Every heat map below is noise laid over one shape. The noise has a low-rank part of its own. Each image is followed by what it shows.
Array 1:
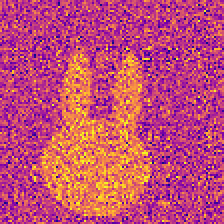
rabbit's head
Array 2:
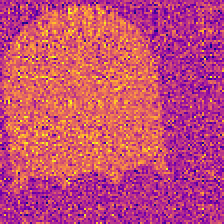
ghost
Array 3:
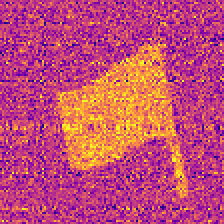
flag
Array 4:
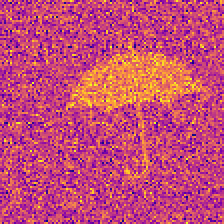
umbrella
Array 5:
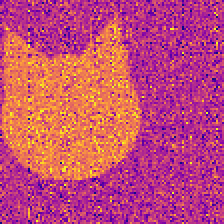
cat's head
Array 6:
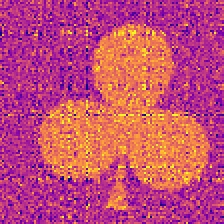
club
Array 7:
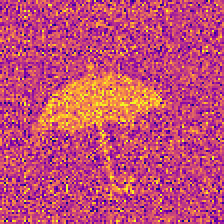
umbrella
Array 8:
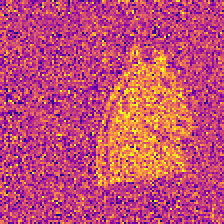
chess knight
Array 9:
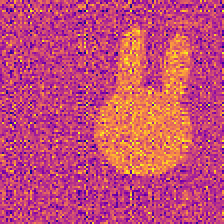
rabbit's head
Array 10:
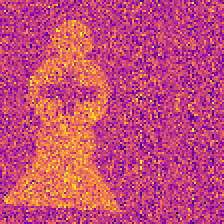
chess bishop
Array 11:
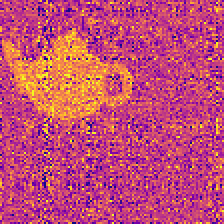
teapot
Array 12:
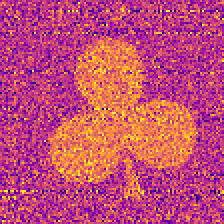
club
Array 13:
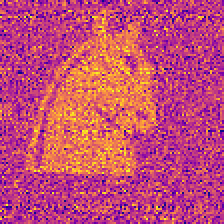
chess knight
